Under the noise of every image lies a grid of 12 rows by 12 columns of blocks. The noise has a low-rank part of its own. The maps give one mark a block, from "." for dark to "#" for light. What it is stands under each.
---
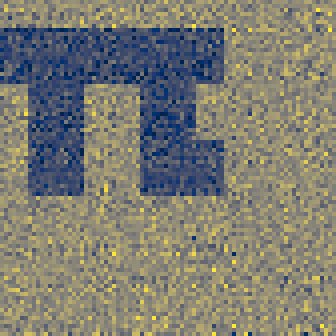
# # # # # # # # # # # #
. . . . . . . . # # # #
. . . . . . . . # # # #
# . . # # . . # # # # #
# . . # # . . # # # # #
# . . # # . . . # # # #
# . . # # . . . # # # #
# # # # # # # # # # # #
# # # # # # # # # # # #
# # # # # # # # # # # #
# # # # # # # # # # # #
# # # # # # # # # # # #
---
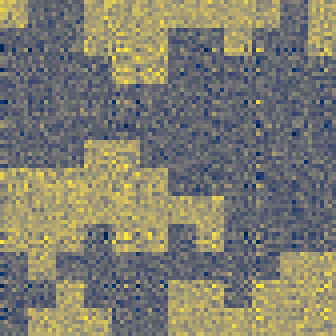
# . . # # # # # # # . #
. . . # # # . . # . . #
. . . . # # . . . . . .
. . . . . . . . . . . .
. . . . . . . . . . . .
. . . # # . . . . . . .
# # # # # # . . . . . .
# # # # # # # # . . . .
# # # . # # . # . . . .
. # . . . . . . . . # #
. . # . . . # # . # # #
. # # # . . # # # # # #
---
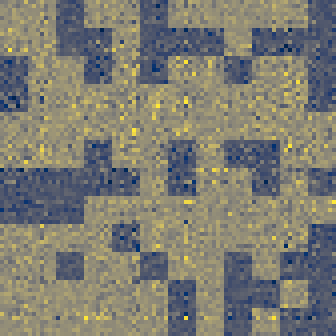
# # . # # . # # # # # .
# # . . # . . . # . . .
. # # . # . # # . # # .
. # # # # # # # # # # .
# # # # # # # # # # # #
# # # . # # . # . . # #
. . . . . # . # # . # .
. . . # # # # # # # # #
# # # # . # # # # # # .
# # . # # . # # . # . .
# # # # # # . # . . # .
# # # # # # . # . # . .
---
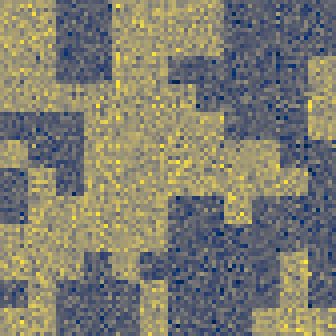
# # . . # # # # . . . .
# # . . # # # # . . . .
# # . . # # . . . . . #
# # # # # # # . . . . #
. . . # # # # # . . . #
# . . # # # # # # # . .
. # . # # # # # # # # .
. # # # # # . . # . . .
# # # # # # . . . . . .
# # # . # . . . . . # .
. # . . . # . . . . # .
# # . . . # . . . # # #
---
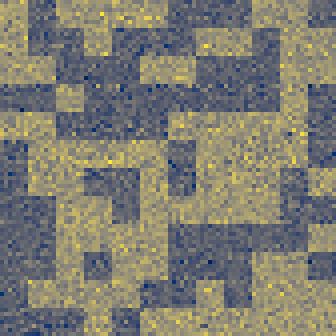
# . # # # # . . . # # .
# . . # . . . # # . # #
# # . . . # # . . . # #
. . # . . . . . . . # .
# # . . . . # # # # # .
. # # # # # . # # # # .
. # # . . # . # # # . #
. . # # . # # # # # . .
. . # # # # . . . . . #
. . # . # # . . . # # .
. # # # # . . # . # # #
. . . # . # # # # # # #
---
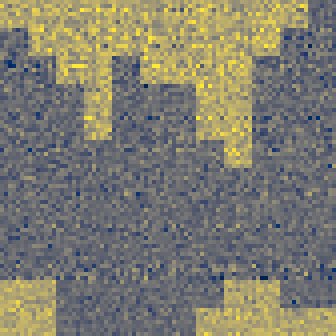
# # # # # # # # # # # .
. # # # # # # # # # . .
. . # # . # # # # . . .
. . . # . . . # # . . .
. . . # . . . # # . . .
. . . . . . . . # . . .
. . . . . . . . . . . .
. . . . . . . . . . . .
. . . . . . . . . . . .
. . . . . . . . . . . .
# # . . . . . . # # . .
# # . . . . . # # # # #
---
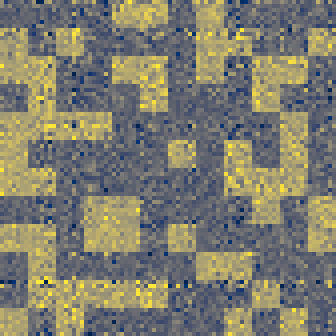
. . . . # # . # . . . .
# . # . . . . # # . . #
# # . . # # . # . # # .
. # . . . # . . . # . .
# # # # . . . . . . # .
# . . . . . # . # . # .
# # . . . . . . # # # .
. . . # # . . . . # . #
# # . # # . # . . . . #
. # . . . . . # # . . .
. # # # # # . . . # . .
# . # . . . . . # . # .
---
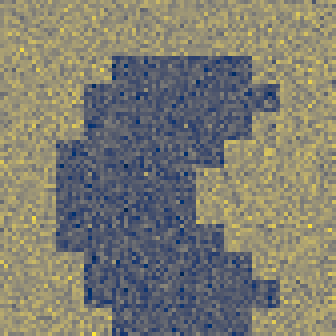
# # # # # # # # # # # #
# # # # # # # # # # # #
# # # # . . . . . # # #
# # # . . . . . . . # #
# # # . . . . . . # # #
# # . . . . . . # # # #
# # . . . . . # # # # #
# # . . . . . # # # # #
# # . . . . . . # # # #
# # # . . . . . . # # #
# # # . . . . . . . # #
# # # # . . . . . # # #
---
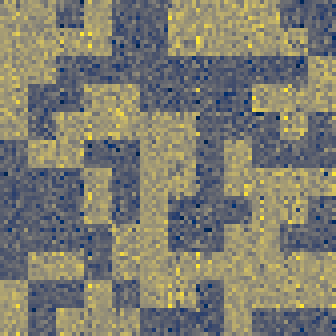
# # . # . . # # # # . .
# # # # . . # # # # # .
# # . . . . . . . . . #
# . . # # . . . . # # #
# . # # # # # . . . # .
. # # . . # # . # . . .
. . . # . # # . # # # #
. . . # . # . . . # # .
. . . . # # . . # # . .
. # # . # # # # # # # #
# . . # . # # . # # # #
# . # # # . . . # . . .
